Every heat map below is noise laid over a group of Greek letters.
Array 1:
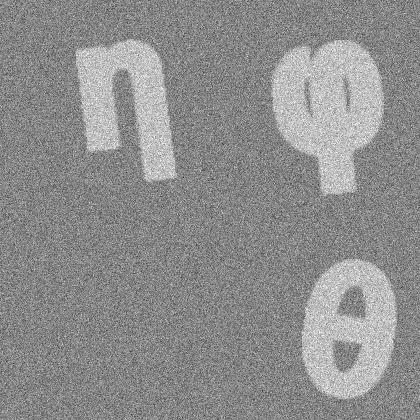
top left: eta; top right: phi; bottom right: theta
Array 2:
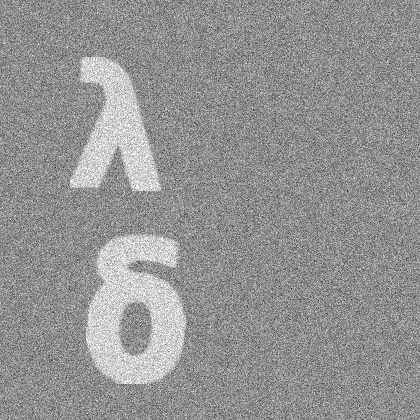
top left: lambda; bottom left: delta
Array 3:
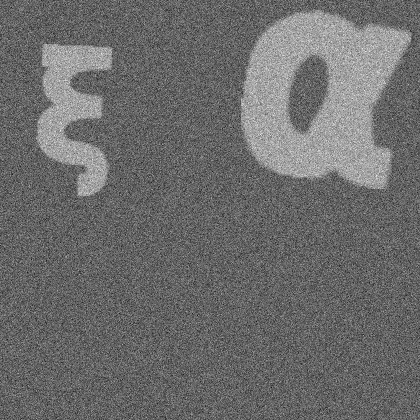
top left: xi; top right: alpha
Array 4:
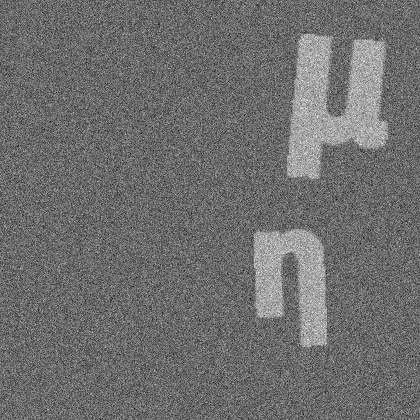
top right: mu; bottom right: eta
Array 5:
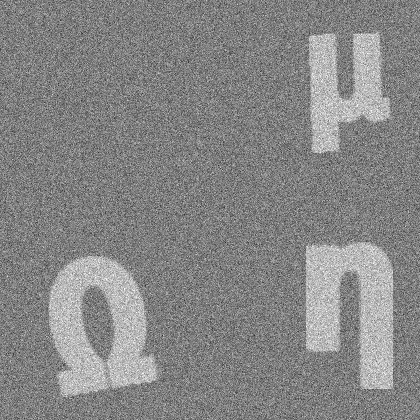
top right: mu; bottom left: omega; bottom right: eta
